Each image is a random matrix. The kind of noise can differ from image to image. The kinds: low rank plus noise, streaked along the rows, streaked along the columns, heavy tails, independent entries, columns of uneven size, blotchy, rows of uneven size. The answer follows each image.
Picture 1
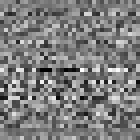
rows of uneven size
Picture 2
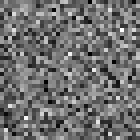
independent entries
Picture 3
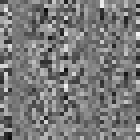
columns of uneven size
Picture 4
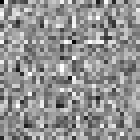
low rank plus noise
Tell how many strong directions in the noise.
three or four
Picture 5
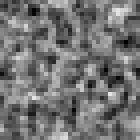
blotchy
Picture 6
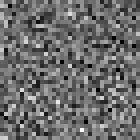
independent entries
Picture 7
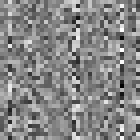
columns of uneven size
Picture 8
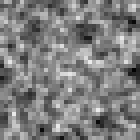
blotchy
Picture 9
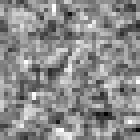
blotchy
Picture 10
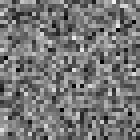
independent entries
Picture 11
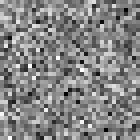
independent entries
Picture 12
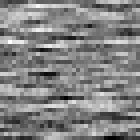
streaked along the rows
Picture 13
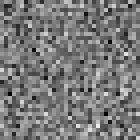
independent entries
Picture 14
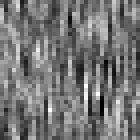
streaked along the columns
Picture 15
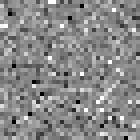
heavy tails
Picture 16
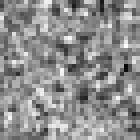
blotchy
